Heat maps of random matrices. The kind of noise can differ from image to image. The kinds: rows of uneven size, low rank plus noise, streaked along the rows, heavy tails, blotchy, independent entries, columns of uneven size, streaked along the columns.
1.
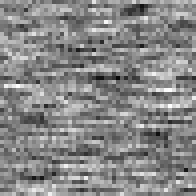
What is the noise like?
streaked along the rows
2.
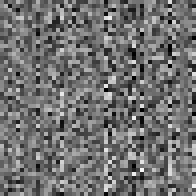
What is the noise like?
columns of uneven size
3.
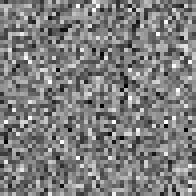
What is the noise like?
independent entries
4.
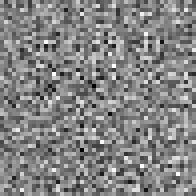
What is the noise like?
low rank plus noise
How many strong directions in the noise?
two
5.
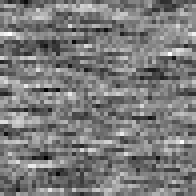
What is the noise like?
streaked along the rows
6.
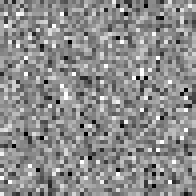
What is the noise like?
heavy tails
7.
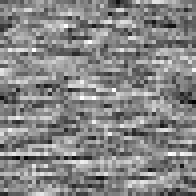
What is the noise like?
streaked along the rows
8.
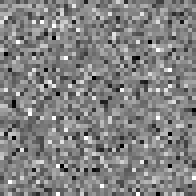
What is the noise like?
heavy tails
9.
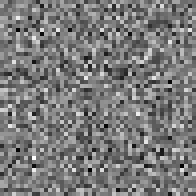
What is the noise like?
low rank plus noise
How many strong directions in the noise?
three or four
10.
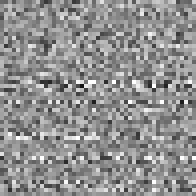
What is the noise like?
rows of uneven size
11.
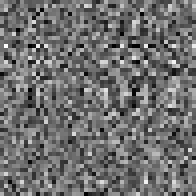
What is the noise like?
low rank plus noise
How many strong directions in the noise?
one
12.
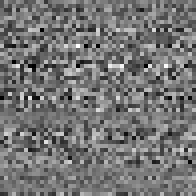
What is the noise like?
rows of uneven size
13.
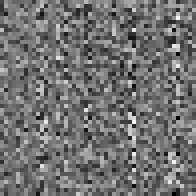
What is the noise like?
columns of uneven size
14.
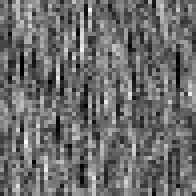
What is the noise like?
streaked along the columns
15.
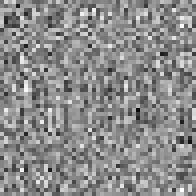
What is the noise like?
low rank plus noise
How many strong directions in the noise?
two
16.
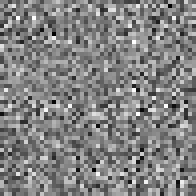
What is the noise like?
low rank plus noise
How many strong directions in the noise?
five to eight
